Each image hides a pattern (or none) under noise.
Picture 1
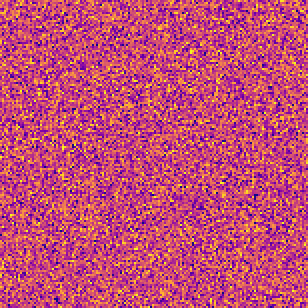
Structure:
only noise
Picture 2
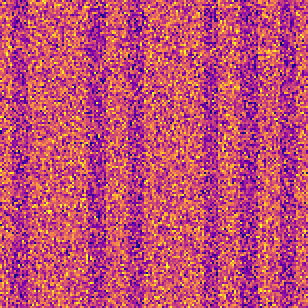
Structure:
bands of columns
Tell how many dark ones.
6
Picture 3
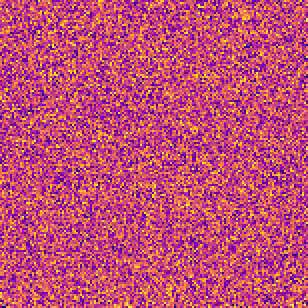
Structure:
only noise
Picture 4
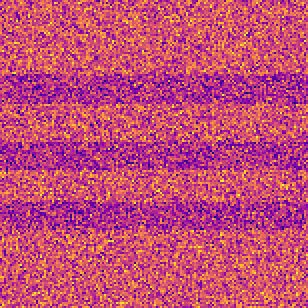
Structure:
bands of rows
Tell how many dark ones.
3
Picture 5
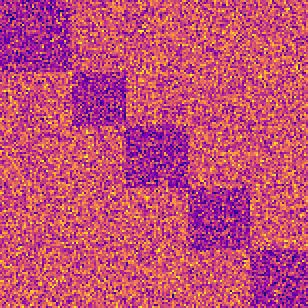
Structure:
blocks along the diagonal
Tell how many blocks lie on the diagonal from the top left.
5
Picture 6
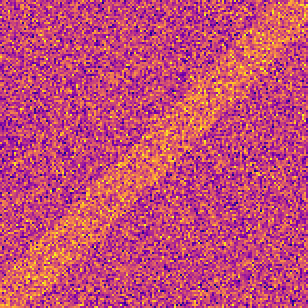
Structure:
a diagonal band
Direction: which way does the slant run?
bottom left to top right
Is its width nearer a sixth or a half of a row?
a sixth
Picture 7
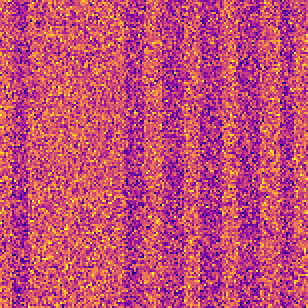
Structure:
bands of columns
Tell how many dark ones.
6
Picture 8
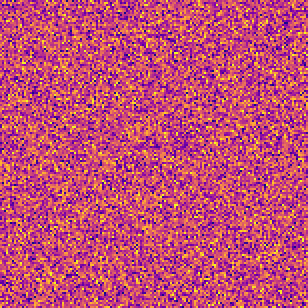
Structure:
only noise
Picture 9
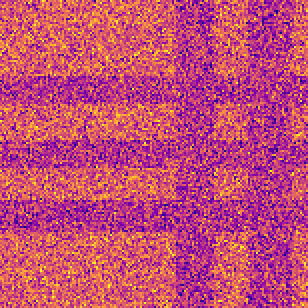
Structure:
bands of rows crossing bands of columns
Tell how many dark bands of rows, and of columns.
3 and 2
